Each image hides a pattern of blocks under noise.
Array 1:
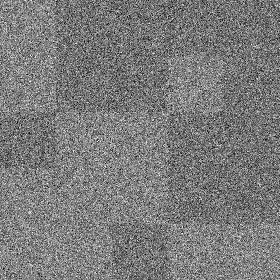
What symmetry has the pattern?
mirrored about the diagonal from the bottom left
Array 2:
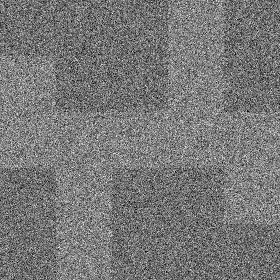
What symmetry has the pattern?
the same after a half turn
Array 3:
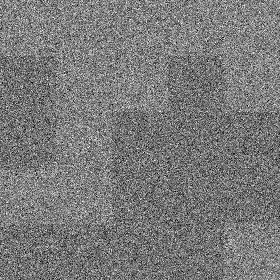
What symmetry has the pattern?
no symmetry
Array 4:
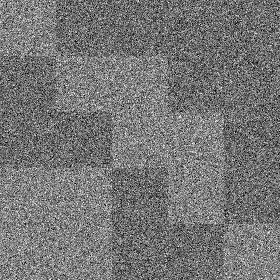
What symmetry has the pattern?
mirrored about the diagonal from the bottom left
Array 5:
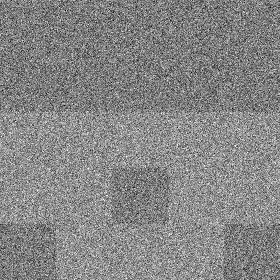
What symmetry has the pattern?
left and right mirror each other
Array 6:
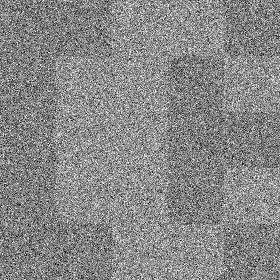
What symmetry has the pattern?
top and bottom mirror each other
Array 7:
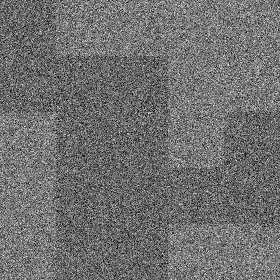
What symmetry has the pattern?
no symmetry
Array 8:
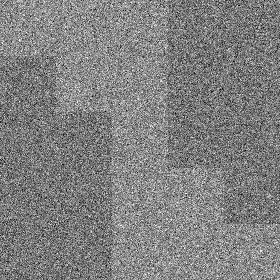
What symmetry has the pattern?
the same after a half turn
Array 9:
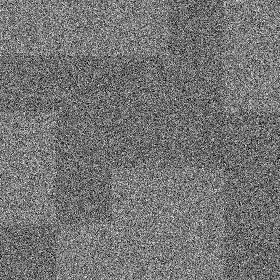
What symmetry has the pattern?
no symmetry
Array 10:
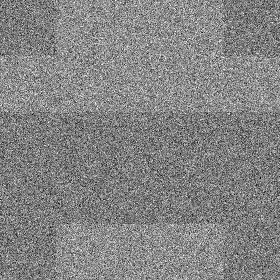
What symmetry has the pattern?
left and right mirror each other
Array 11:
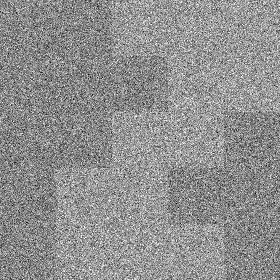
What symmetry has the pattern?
no symmetry
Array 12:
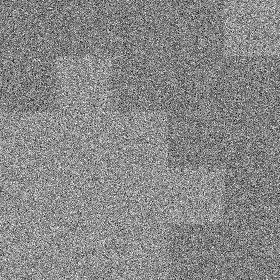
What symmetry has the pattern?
mirrored about the diagonal from the bottom left
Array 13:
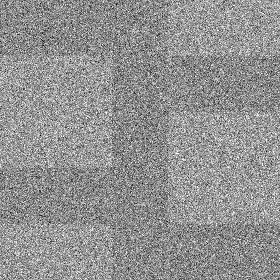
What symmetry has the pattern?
the same after a half turn
